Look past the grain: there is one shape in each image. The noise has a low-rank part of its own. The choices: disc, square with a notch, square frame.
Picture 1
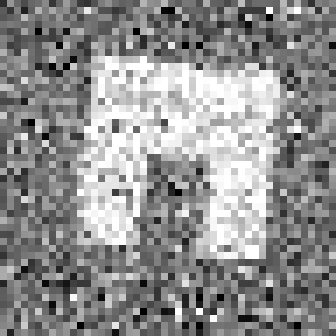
square with a notch
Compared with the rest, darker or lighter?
lighter
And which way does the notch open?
down
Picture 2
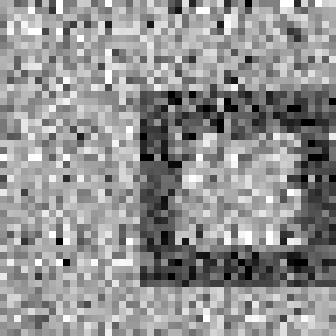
square frame
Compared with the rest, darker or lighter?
darker
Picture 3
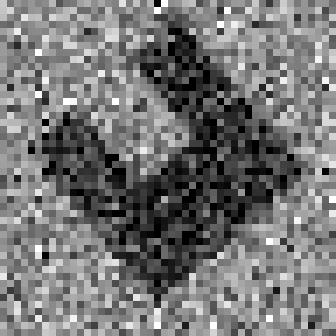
square with a notch
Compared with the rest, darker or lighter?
darker
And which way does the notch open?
up and left
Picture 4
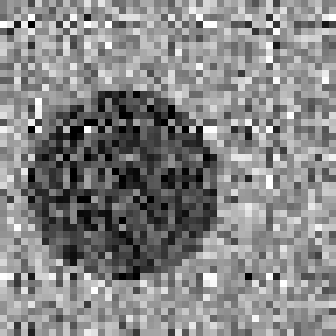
disc
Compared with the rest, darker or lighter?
darker
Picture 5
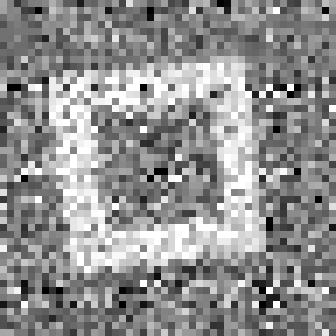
square frame
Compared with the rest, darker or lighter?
lighter
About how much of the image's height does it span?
two thirds
